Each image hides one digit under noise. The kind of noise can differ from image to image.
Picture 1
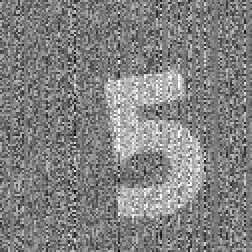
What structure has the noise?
columns of uneven size
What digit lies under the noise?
5
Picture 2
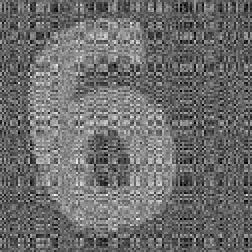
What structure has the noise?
low rank plus noise
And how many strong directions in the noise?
one
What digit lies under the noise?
6
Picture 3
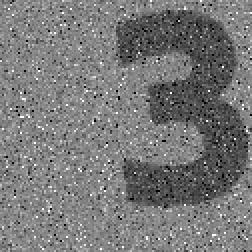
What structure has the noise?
heavy tails
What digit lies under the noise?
3
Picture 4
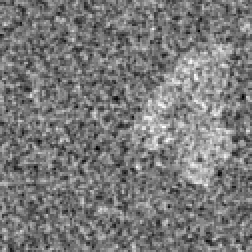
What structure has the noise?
blotchy
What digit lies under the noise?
4
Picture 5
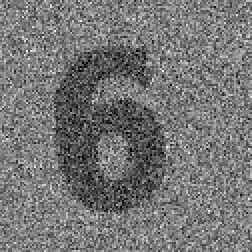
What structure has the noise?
independent entries
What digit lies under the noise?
6
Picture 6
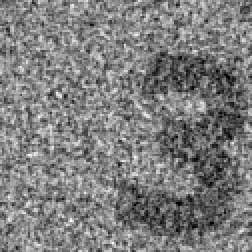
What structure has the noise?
blotchy
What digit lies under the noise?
3
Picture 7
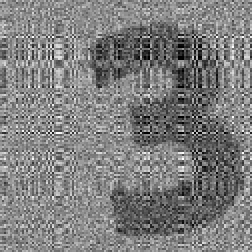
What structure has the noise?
low rank plus noise
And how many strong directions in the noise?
one
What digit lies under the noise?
3
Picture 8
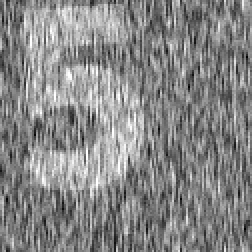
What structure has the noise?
streaked along the columns
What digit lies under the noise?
5
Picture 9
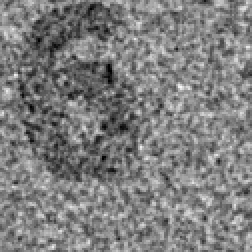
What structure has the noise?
blotchy
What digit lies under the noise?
6
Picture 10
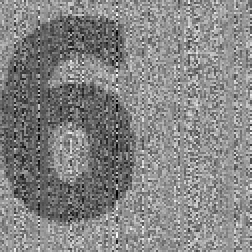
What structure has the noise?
columns of uneven size
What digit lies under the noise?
6
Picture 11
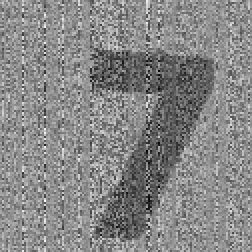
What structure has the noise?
columns of uneven size
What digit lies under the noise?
7
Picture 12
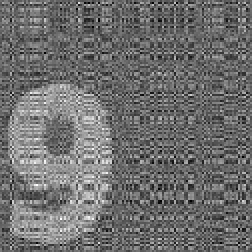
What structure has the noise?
low rank plus noise
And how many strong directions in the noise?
one
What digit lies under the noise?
9
